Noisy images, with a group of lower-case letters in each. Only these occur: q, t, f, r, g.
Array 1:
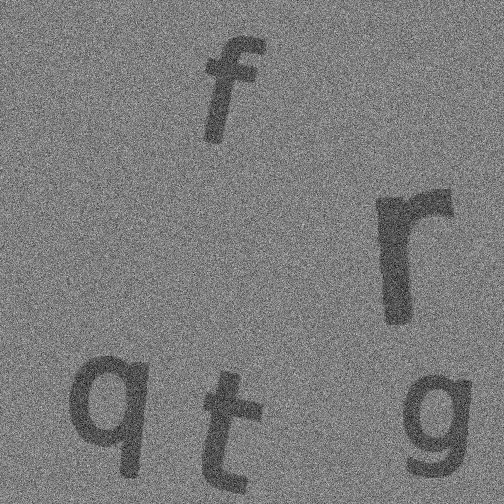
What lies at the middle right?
r
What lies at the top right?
nothing
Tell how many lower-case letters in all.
5
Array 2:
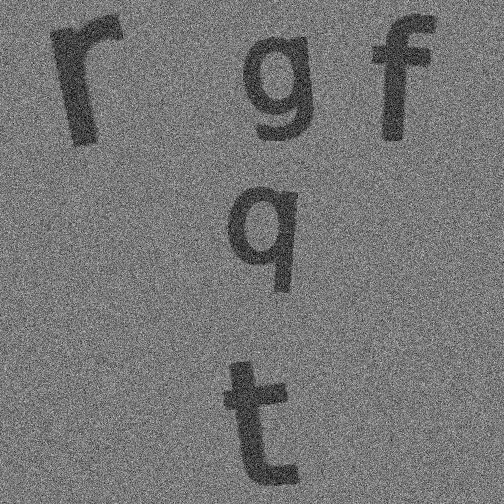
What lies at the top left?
r
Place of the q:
centre
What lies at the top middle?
g
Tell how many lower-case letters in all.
5
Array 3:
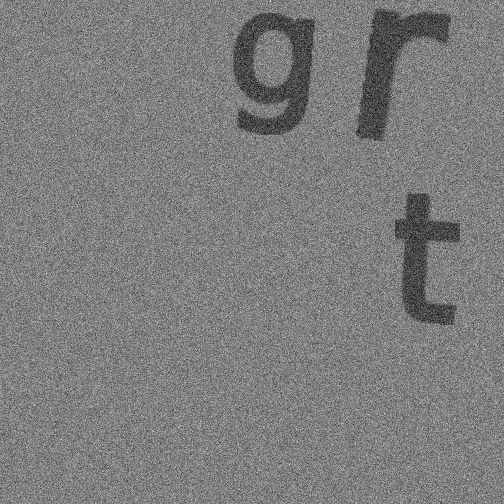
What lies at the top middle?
g
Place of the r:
top right
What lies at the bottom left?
nothing
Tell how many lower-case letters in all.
3
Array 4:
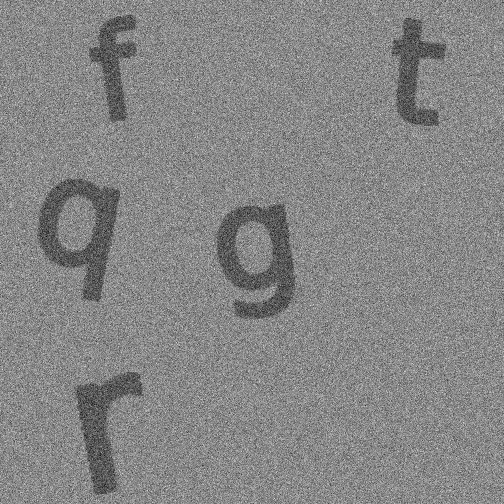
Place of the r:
bottom left
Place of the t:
top right
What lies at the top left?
f
